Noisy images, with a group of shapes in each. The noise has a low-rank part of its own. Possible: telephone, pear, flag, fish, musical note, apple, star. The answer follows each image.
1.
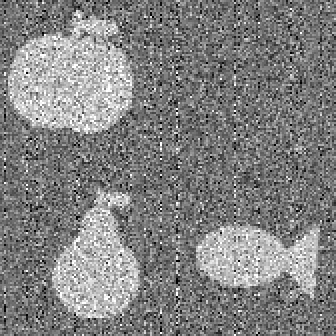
top left: apple; bottom left: pear; bottom right: fish
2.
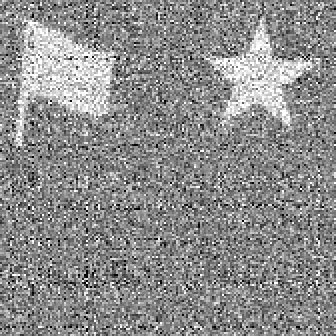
top left: flag; top right: star
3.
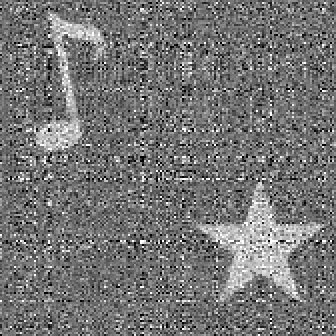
top left: musical note; bottom right: star
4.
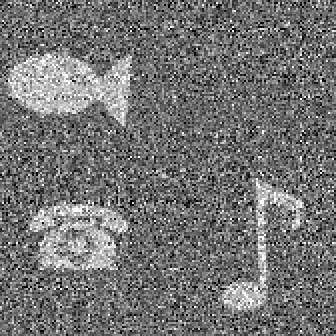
top left: fish; bottom left: telephone; bottom right: musical note
